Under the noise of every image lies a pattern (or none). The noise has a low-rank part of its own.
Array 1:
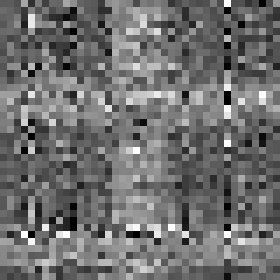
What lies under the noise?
bands of rows crossing bands of columns
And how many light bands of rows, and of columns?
2 and 1
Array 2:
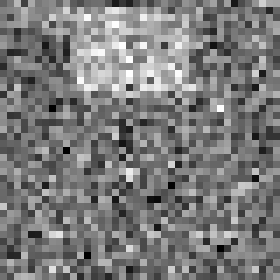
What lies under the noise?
one block
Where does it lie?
top middle
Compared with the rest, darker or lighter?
lighter
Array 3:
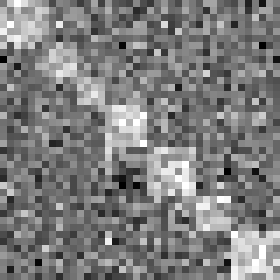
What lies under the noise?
blocks along the diagonal
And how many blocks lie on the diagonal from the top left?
7
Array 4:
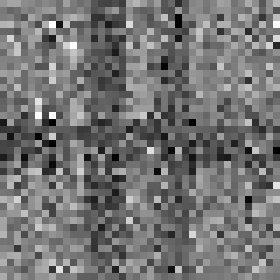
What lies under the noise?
bands of rows crossing bands of columns
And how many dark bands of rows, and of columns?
1 and 2
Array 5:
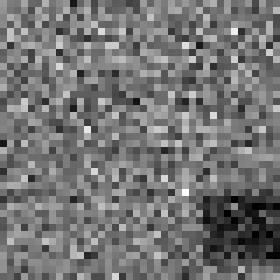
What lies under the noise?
one block
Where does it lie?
bottom right
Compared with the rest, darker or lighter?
darker
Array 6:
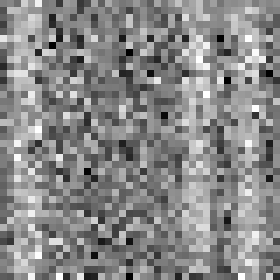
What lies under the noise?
bands of columns
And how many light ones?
3
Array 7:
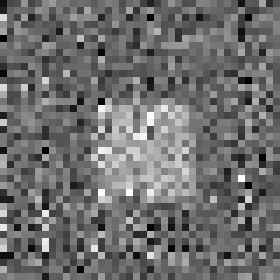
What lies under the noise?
one block
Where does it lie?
centre
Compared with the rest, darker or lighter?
lighter
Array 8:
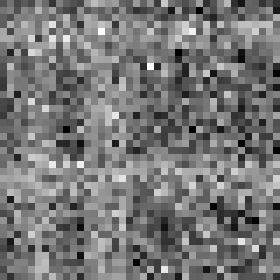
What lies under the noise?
bands of rows crossing bands of columns
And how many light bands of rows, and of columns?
2 and 2
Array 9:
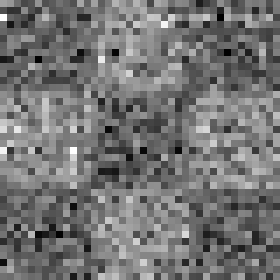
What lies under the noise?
a checkerboard
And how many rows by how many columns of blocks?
3 by 3
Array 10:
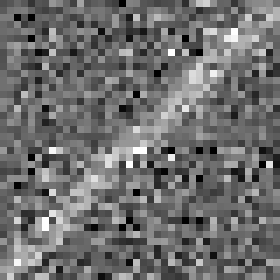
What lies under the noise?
a diagonal band
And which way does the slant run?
bottom left to top right
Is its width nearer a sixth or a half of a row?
a sixth
